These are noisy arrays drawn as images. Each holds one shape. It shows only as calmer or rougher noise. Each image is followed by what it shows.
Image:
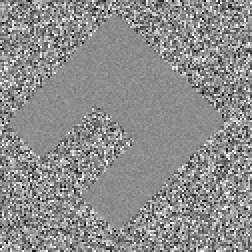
square with a notch
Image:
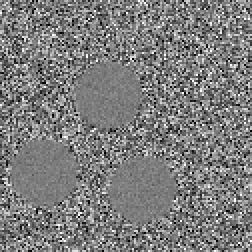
three dots
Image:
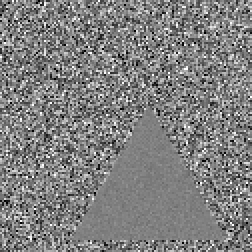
triangle
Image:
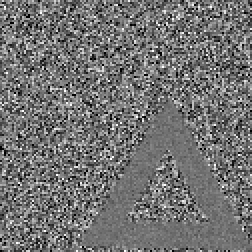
triangle frame
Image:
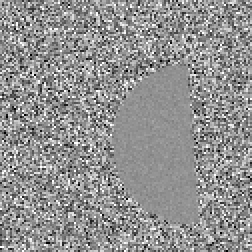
half disc
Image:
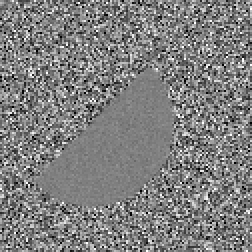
half disc
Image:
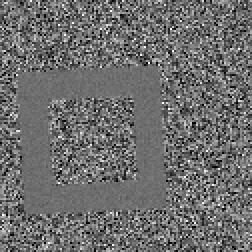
square frame
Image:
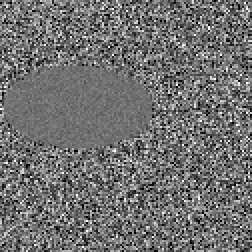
ellipse
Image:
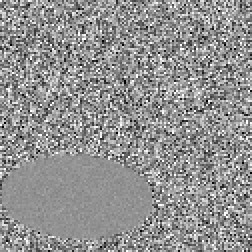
ellipse
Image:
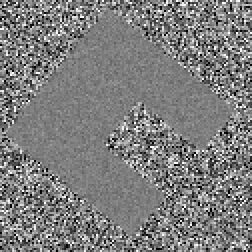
square with a notch
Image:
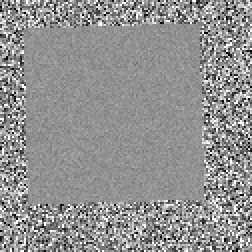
square
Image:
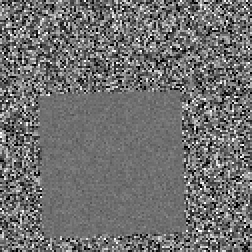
square
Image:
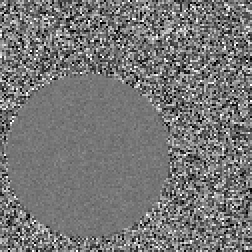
disc
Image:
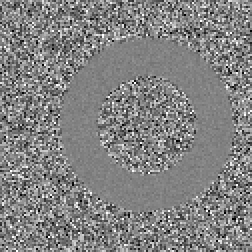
ring
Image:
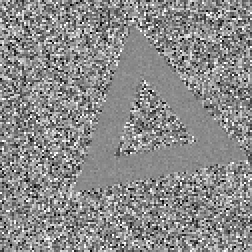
triangle frame
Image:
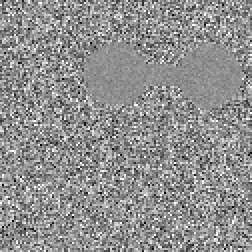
dumbbell
